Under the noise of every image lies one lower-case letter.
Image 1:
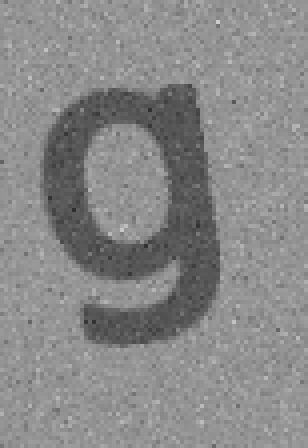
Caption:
dark g
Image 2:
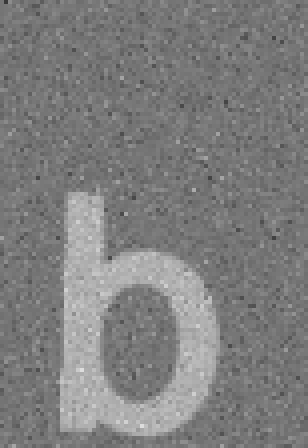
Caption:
light b
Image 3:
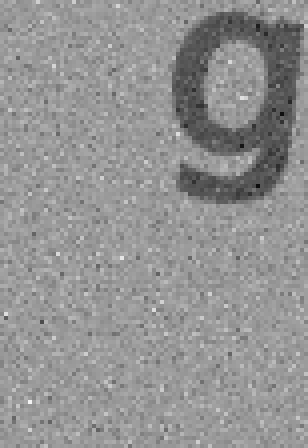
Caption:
dark g, top right
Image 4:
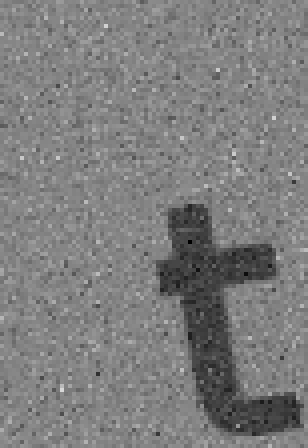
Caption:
dark t
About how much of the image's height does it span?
half
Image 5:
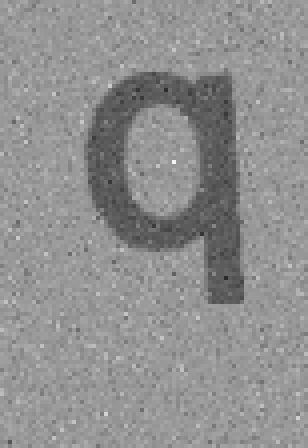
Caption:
dark q
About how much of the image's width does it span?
half
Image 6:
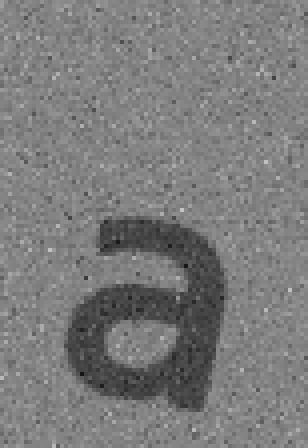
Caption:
dark a
